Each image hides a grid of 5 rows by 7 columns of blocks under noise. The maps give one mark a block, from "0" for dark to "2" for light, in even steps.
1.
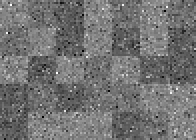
2 1 0 2 1 2 1
1 2 0 2 0 2 0
2 0 2 1 2 0 0
0 1 0 1 1 2 2
0 2 2 2 0 1 2
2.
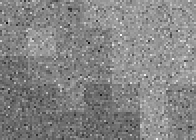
1 1 1 2 2 2 2
1 2 1 1 2 2 2
0 1 1 1 2 2 2
0 0 1 0 1 2 1
0 0 0 0 0 2 1
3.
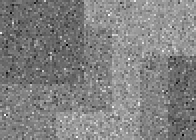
0 0 0 2 2 2 2
0 0 0 1 2 2 2
0 0 0 1 2 1 0
1 1 1 1 2 1 0
1 1 2 2 2 1 0
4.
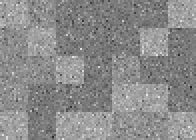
2 1 0 0 0 0 2
1 2 0 0 0 2 0
1 1 2 0 1 0 0
1 0 0 0 2 2 0
2 0 2 2 1 1 2
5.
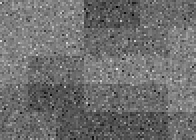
2 2 2 0 0 1 1
2 2 2 1 1 1 2
2 1 1 2 2 2 2
1 0 0 1 1 1 2
1 1 0 0 0 0 1
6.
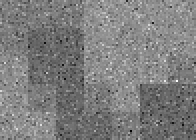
1 1 1 2 2 2 2
1 0 0 2 2 2 2
2 0 0 2 2 2 1
2 1 0 1 2 0 0
2 2 0 0 1 0 0
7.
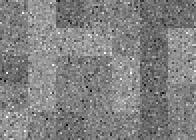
1 2 0 1 1 0 0
1 2 2 2 1 0 2
0 2 1 1 2 0 2
1 2 1 1 2 0 1
2 1 0 1 1 0 1
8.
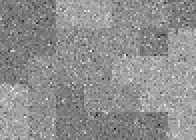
0 0 2 2 1 1 0
0 0 1 1 1 0 2
0 1 1 1 2 2 2
2 1 0 1 1 2 2
2 1 0 0 0 0 2
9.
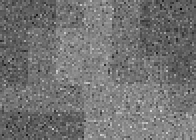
0 0 1 2 1 0 0
0 1 2 2 1 0 0
0 1 2 2 1 1 0
1 1 1 2 2 2 1
0 0 0 2 2 2 2
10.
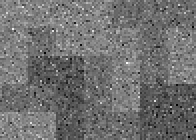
2 2 2 2 1 1 1
2 1 2 2 2 1 2
2 0 0 1 2 1 2
1 1 0 1 2 0 0
2 2 0 1 1 0 0
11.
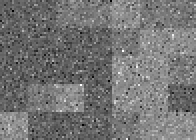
0 0 1 1 2 1 1
0 0 0 0 1 2 2
0 0 0 0 2 2 1
0 1 2 0 2 2 0
2 0 0 0 1 2 2
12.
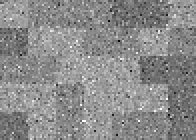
2 1 1 1 0 0 2
0 2 2 1 1 2 1
1 1 2 2 2 0 0
2 2 1 2 2 2 0
0 2 1 2 1 1 0
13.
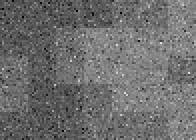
0 0 0 0 1 1 2
0 0 1 2 2 2 2
1 0 1 2 2 2 1
1 0 0 1 2 2 2
0 0 0 1 1 1 2
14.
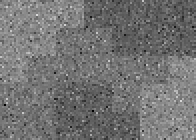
2 2 2 0 0 0 0
2 2 1 1 0 0 0
2 1 1 1 1 1 2
1 1 0 0 1 2 2
1 1 0 0 0 2 2
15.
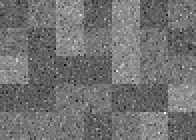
0 1 2 0 2 0 1
1 0 2 1 2 1 0
2 0 0 0 2 1 1
0 0 1 1 0 0 2
1 1 1 0 1 2 0
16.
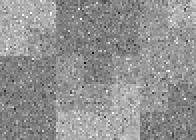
2 2 0 0 0 1 2
2 1 0 0 0 1 1
0 0 1 0 1 1 1
0 0 1 1 2 1 0
0 0 2 2 2 0 0
